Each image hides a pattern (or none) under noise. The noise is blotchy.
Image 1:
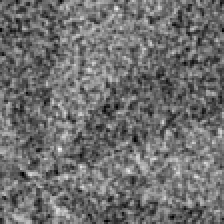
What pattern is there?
spokes from one point
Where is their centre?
bottom left
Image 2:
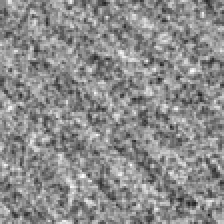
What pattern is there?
diagonal stripes
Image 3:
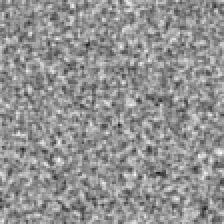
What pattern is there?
only noise
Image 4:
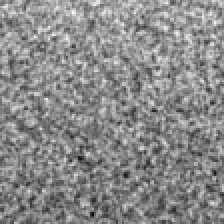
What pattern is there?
a smooth slope
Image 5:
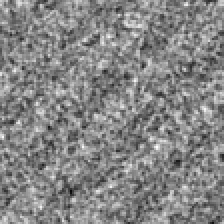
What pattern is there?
diagonal stripes
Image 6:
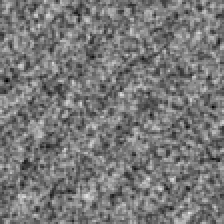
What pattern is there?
diagonal stripes
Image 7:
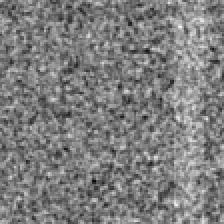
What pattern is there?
one vertical stripe
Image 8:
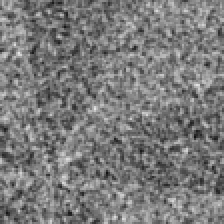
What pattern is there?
spokes from one point
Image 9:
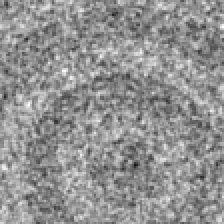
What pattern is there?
rings round one point
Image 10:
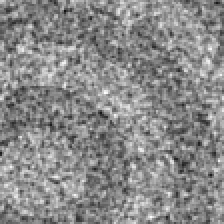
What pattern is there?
rings round one point
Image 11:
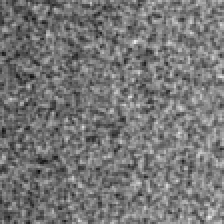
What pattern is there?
a smooth slope
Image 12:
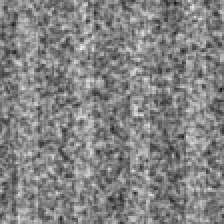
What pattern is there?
vertical stripes
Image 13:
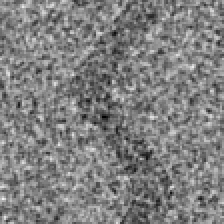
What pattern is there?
a wavy band
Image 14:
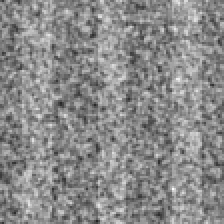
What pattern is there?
vertical stripes
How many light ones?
3
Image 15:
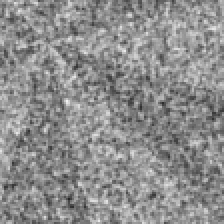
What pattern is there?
spokes from one point
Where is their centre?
top left
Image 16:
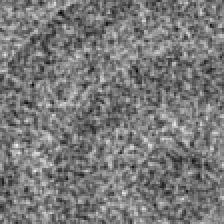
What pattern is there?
rings round one point
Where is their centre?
bottom right
